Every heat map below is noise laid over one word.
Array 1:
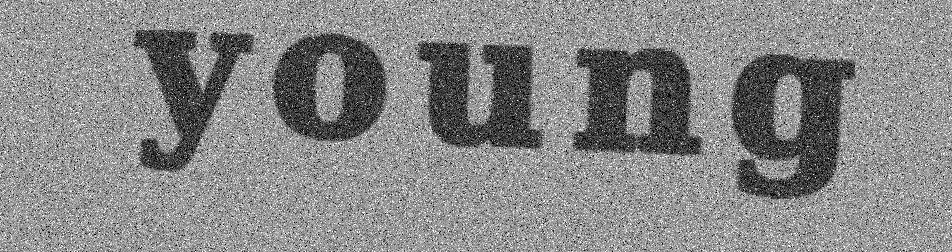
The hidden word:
young
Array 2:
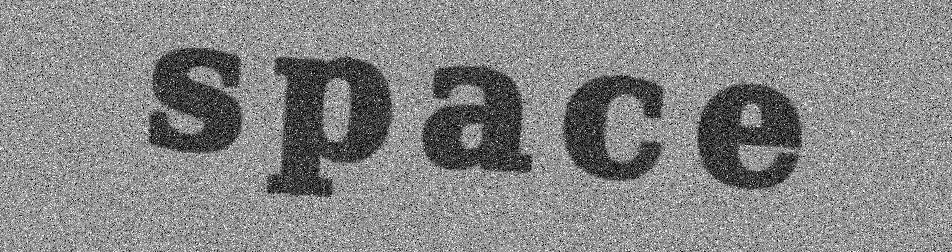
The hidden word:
space
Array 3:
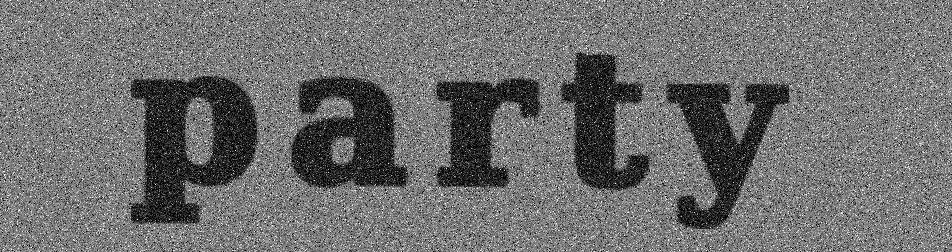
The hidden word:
party
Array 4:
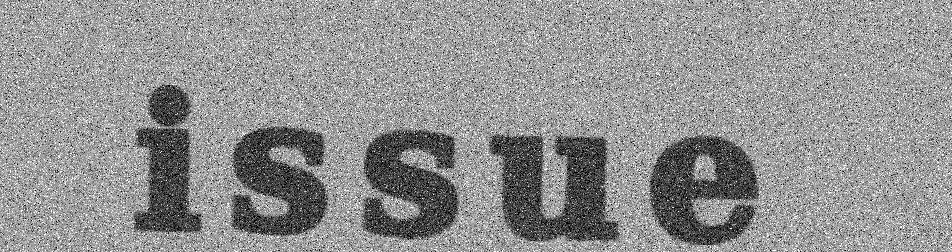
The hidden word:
issue
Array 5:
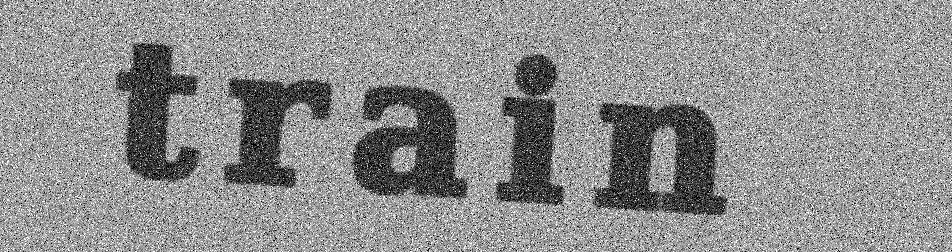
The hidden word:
train
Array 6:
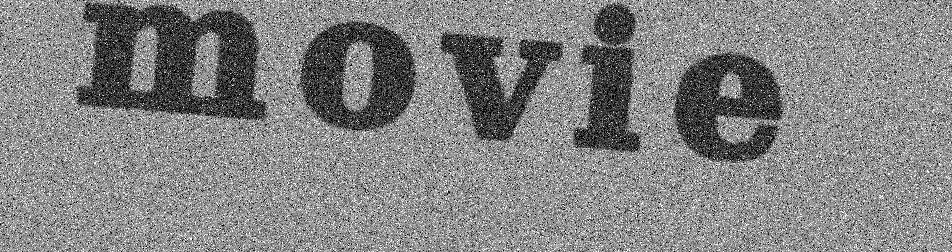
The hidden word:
movie
